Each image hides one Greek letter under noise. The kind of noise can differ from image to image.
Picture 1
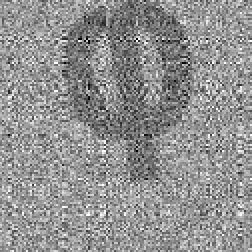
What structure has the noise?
low rank plus noise
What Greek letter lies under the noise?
phi
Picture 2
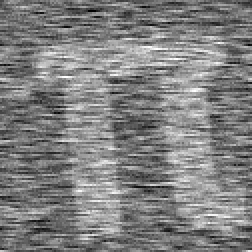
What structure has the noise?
streaked along the rows
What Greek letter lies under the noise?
pi
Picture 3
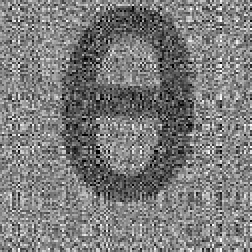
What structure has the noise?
low rank plus noise
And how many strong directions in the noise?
one
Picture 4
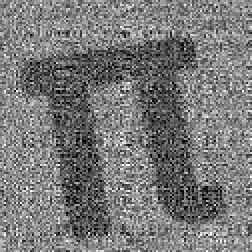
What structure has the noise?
low rank plus noise
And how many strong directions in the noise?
three or four
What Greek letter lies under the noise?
pi
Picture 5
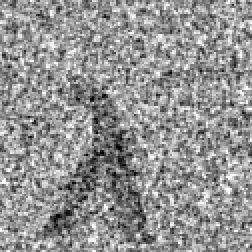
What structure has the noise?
blotchy
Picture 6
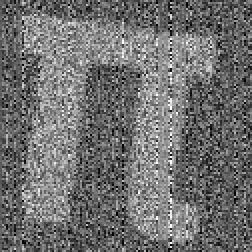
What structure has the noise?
columns of uneven size
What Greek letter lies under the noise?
pi
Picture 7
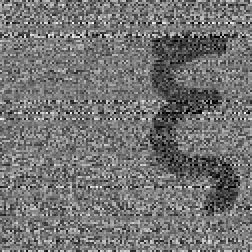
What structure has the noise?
rows of uneven size
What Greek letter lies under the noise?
xi
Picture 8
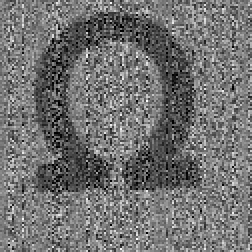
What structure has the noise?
columns of uneven size
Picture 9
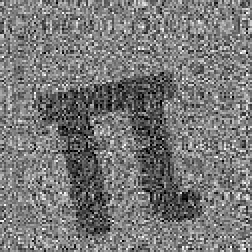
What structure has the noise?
low rank plus noise
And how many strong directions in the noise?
three or four
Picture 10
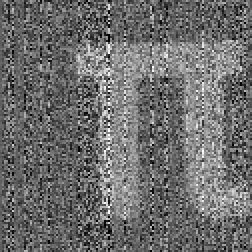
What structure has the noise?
columns of uneven size
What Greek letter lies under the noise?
pi
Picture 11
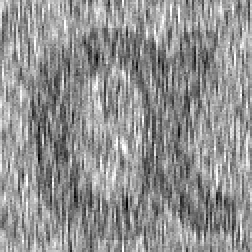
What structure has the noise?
streaked along the columns
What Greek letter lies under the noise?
alpha
